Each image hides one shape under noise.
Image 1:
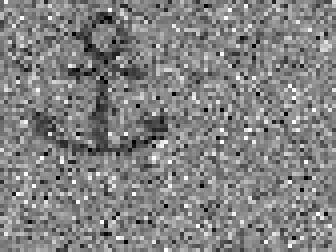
anchor
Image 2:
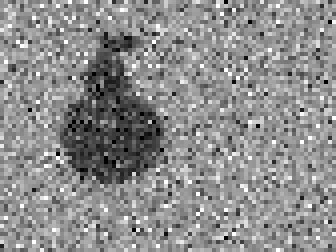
pear
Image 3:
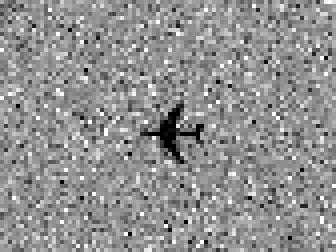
airplane
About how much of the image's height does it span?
a quarter
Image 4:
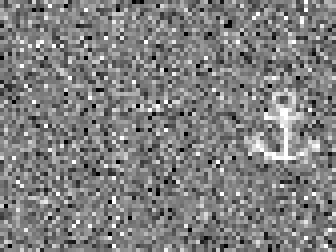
anchor
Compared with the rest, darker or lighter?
lighter
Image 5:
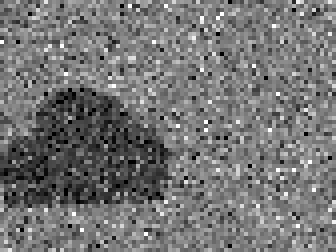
cloud
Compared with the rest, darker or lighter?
darker
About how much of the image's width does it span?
half
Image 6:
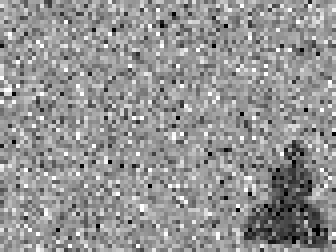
chess pawn
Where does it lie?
bottom right
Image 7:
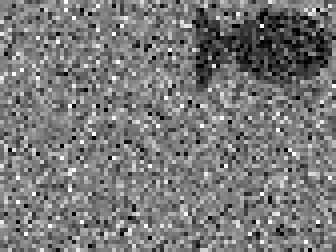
fish
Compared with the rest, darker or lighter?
darker
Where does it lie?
top right
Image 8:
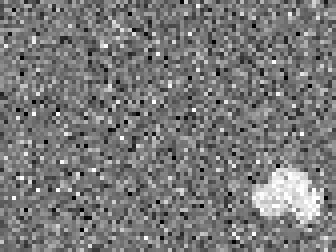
car
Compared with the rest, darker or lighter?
lighter
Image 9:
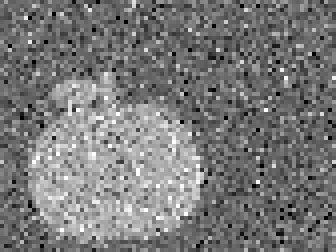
apple
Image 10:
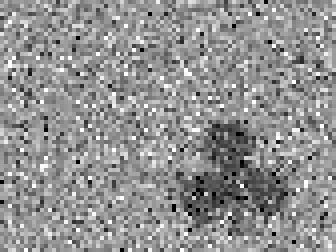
club
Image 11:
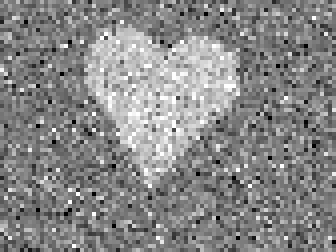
heart
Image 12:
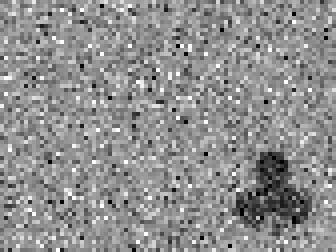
club
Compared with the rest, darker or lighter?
darker
